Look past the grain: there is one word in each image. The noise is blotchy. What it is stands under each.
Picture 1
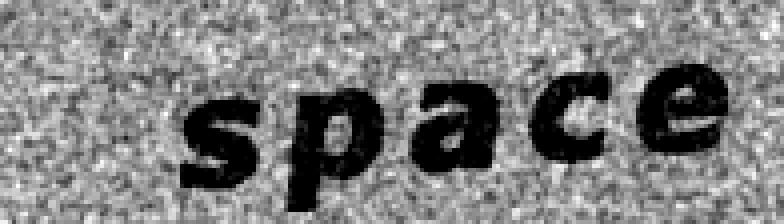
space
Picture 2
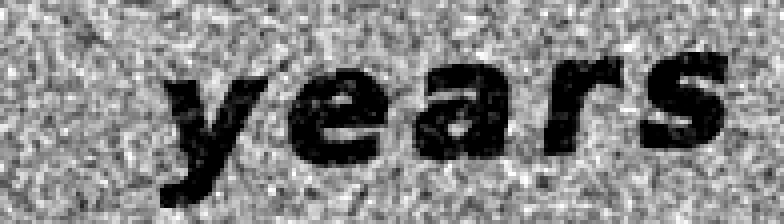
years
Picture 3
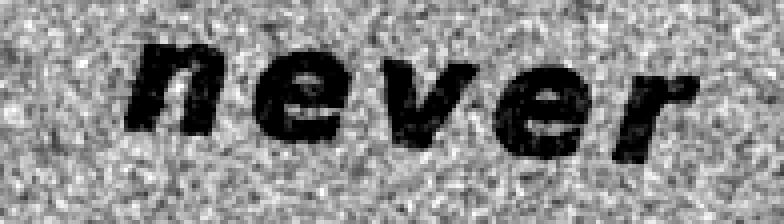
never
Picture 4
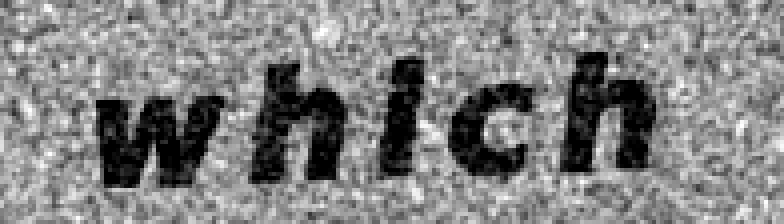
which
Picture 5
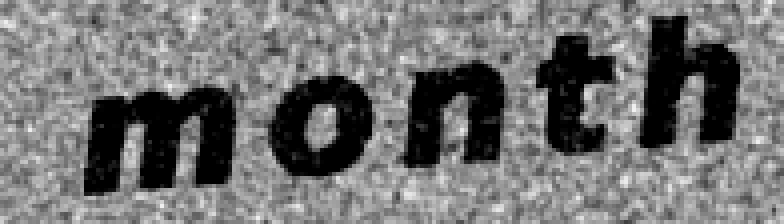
month
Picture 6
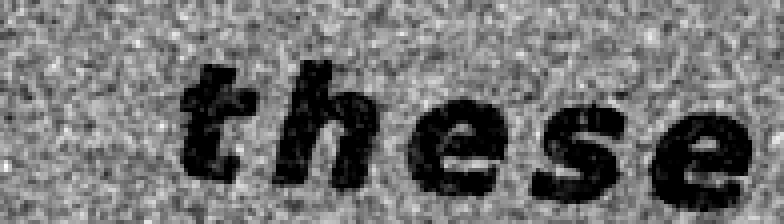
these
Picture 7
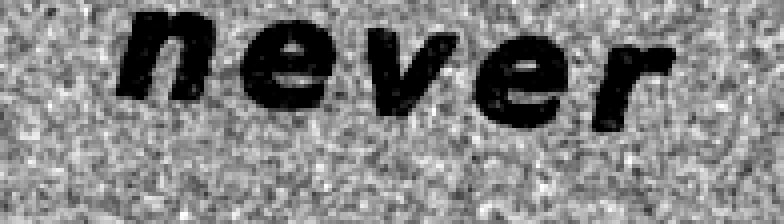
never
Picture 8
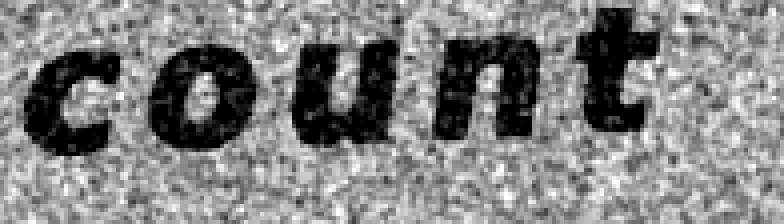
count
